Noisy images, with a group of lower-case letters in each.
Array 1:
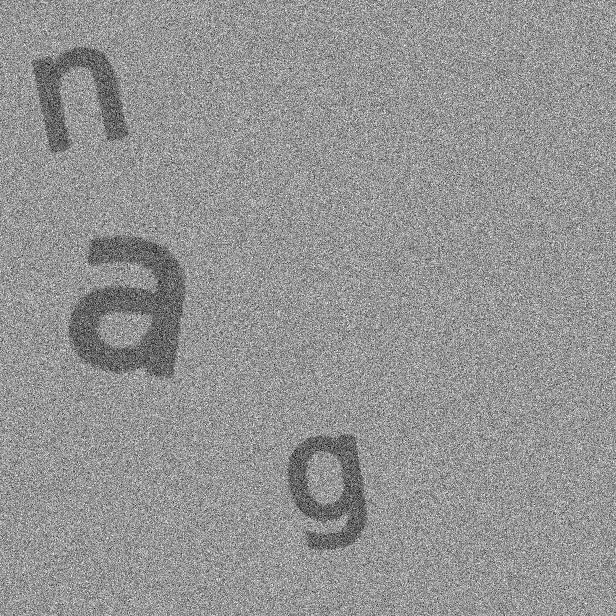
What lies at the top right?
nothing
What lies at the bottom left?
nothing
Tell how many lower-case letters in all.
3
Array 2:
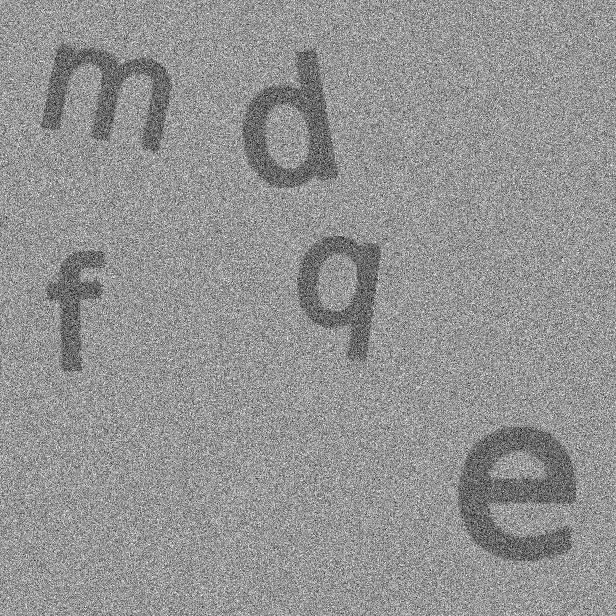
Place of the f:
middle left
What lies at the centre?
q
